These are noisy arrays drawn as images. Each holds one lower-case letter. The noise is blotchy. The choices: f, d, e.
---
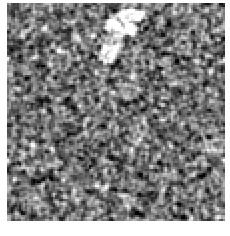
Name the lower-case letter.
f
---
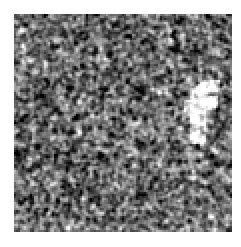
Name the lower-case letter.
f
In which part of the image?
middle right
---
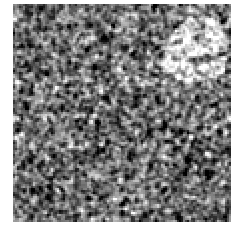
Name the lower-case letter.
e
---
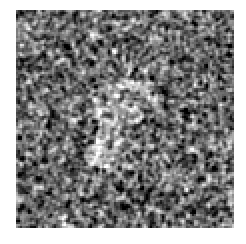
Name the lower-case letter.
f
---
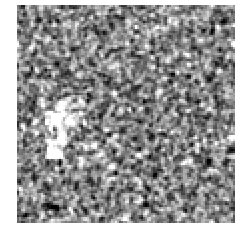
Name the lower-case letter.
f
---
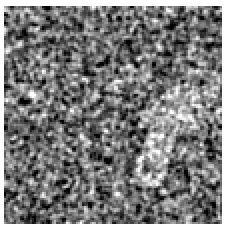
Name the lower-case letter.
f
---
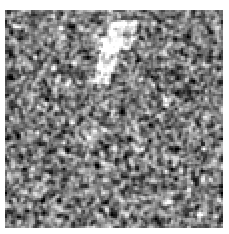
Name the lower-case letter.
f
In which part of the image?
top middle
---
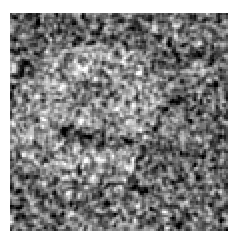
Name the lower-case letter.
e
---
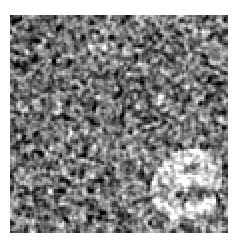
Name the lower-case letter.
e
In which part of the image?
bottom right
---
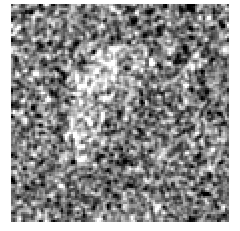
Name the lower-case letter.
f
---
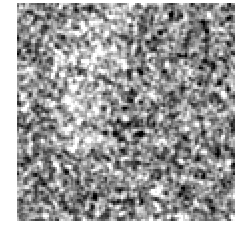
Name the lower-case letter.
f
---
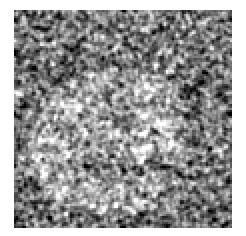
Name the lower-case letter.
e
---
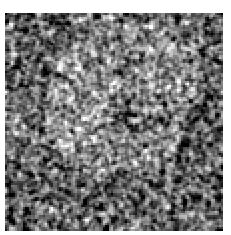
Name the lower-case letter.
e
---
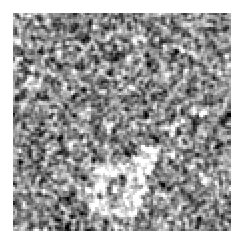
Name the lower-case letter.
d
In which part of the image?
bottom middle
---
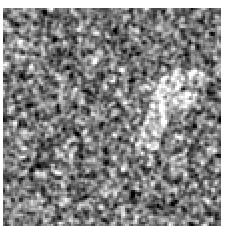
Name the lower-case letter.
f
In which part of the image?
middle right
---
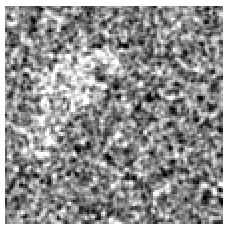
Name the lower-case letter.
f
